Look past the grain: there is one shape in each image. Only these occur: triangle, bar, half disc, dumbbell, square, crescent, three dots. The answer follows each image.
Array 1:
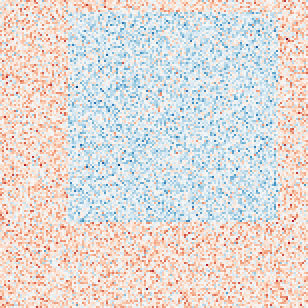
square
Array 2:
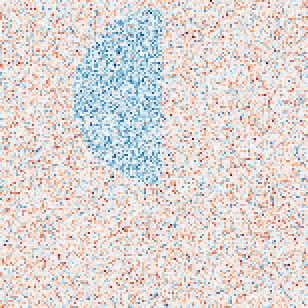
half disc
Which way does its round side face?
left
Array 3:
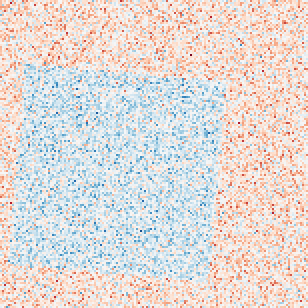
square
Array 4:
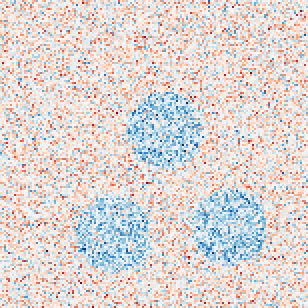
three dots
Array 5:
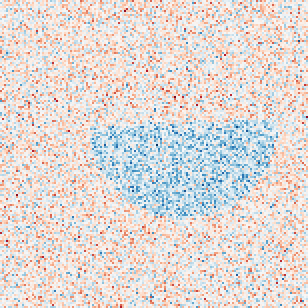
half disc
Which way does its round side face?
down
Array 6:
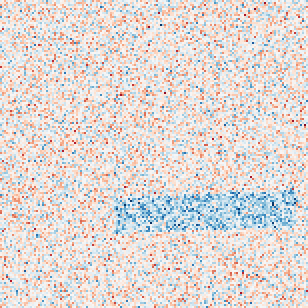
bar
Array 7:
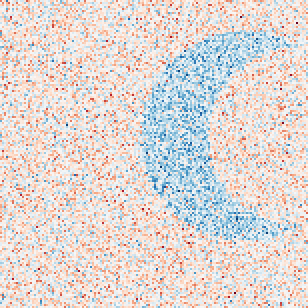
crescent
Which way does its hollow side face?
right
